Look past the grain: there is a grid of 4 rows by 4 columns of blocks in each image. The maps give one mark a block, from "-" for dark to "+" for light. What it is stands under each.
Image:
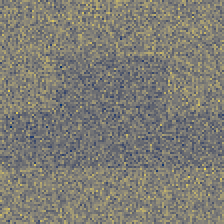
+ + + +
+ - - +
- - - -
+ + + +
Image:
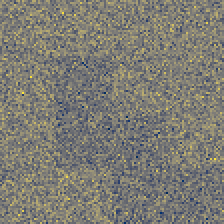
+ + + +
+ - + +
+ - - +
+ + - -
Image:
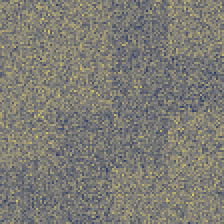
+ + - +
+ + - -
+ - - +
- - + +
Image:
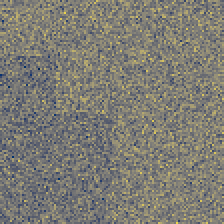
+ + + +
- + + +
- - + +
- - + +
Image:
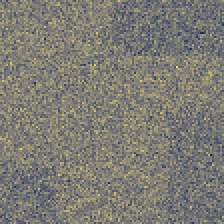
+ + - -
+ + + +
+ + + -
- + + -
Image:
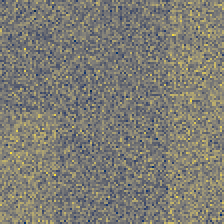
- - - +
- - - +
+ - - +
+ - - +
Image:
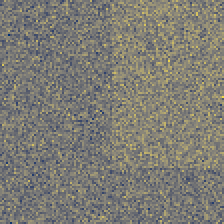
- - + +
- - + +
- - + +
- - - -
